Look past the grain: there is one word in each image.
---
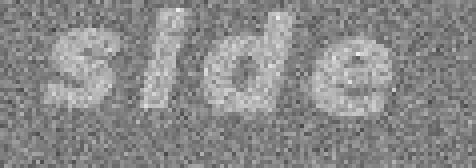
side
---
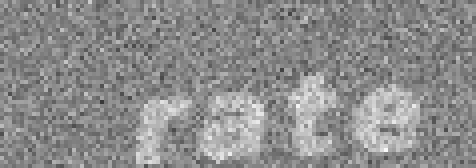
rate
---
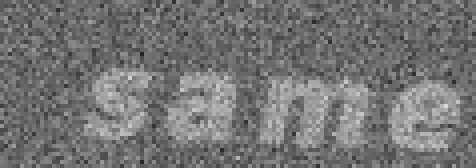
same
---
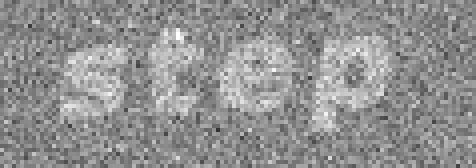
step
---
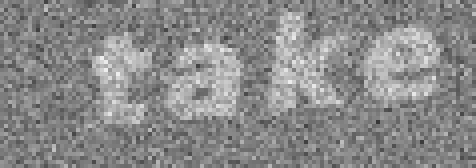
take
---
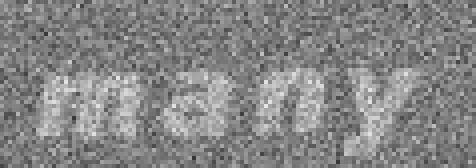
many
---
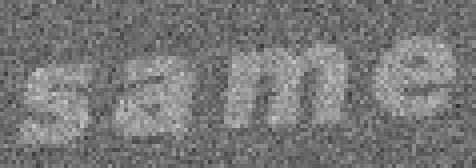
same
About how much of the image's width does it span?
nearly all
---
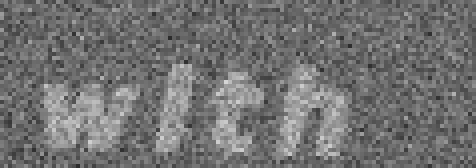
with
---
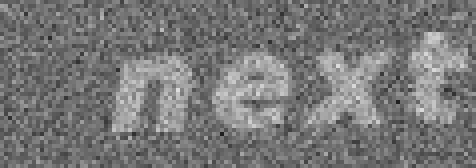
next
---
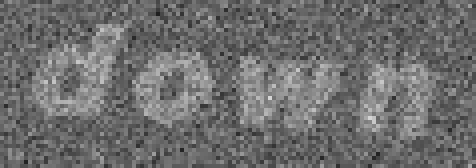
down
